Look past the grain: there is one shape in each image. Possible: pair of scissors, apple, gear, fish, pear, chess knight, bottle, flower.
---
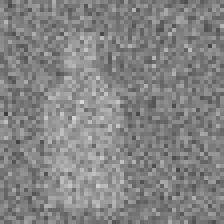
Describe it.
light bottle
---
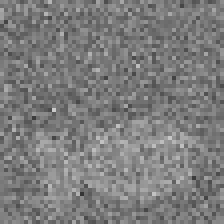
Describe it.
light fish
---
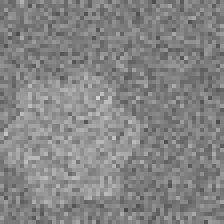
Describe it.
light flower
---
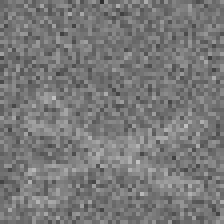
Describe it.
light pair of scissors
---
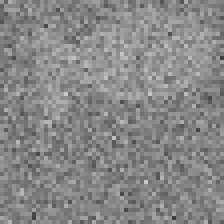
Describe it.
light fish
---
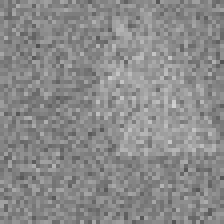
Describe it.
light chess knight
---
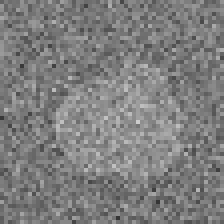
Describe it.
light apple
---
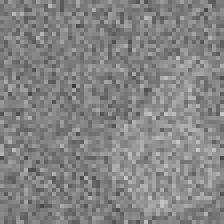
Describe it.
light pear
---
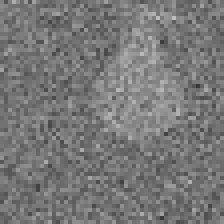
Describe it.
light pear
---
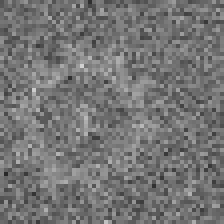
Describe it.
light gear
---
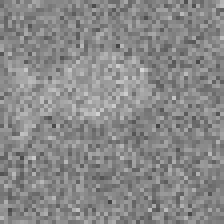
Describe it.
light fish
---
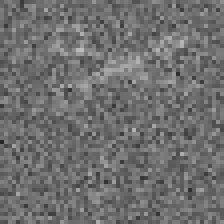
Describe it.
light pair of scissors
